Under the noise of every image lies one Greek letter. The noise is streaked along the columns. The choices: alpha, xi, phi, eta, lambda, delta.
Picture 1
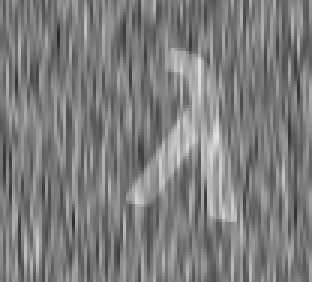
lambda
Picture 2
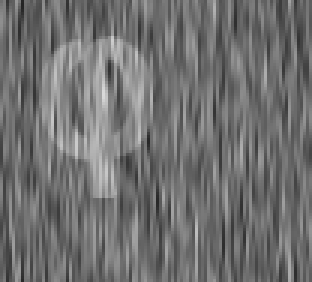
phi
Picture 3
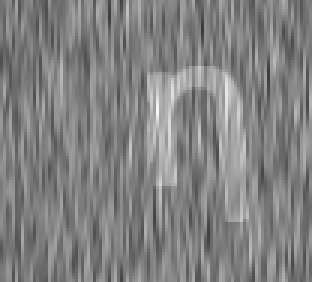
eta
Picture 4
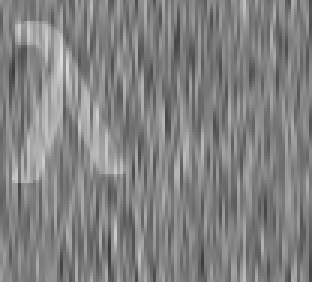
lambda
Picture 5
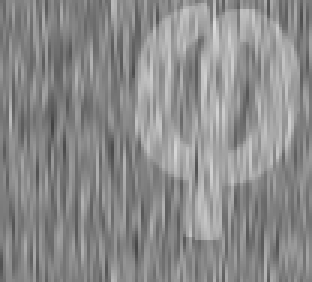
phi
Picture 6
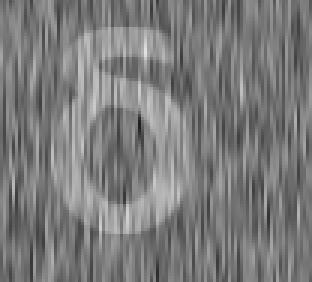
delta
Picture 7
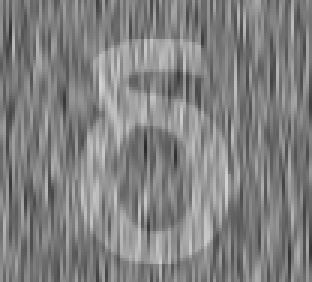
delta
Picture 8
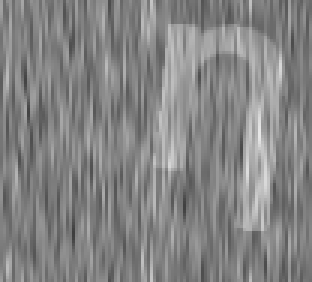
eta
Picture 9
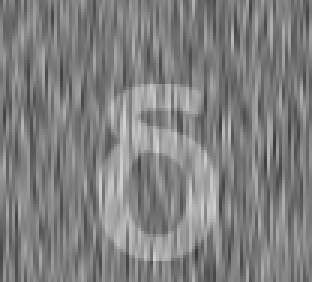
delta
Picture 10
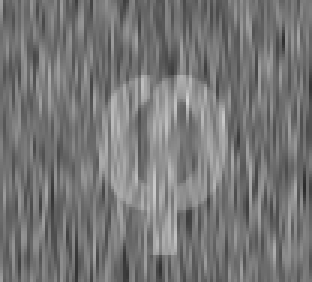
phi
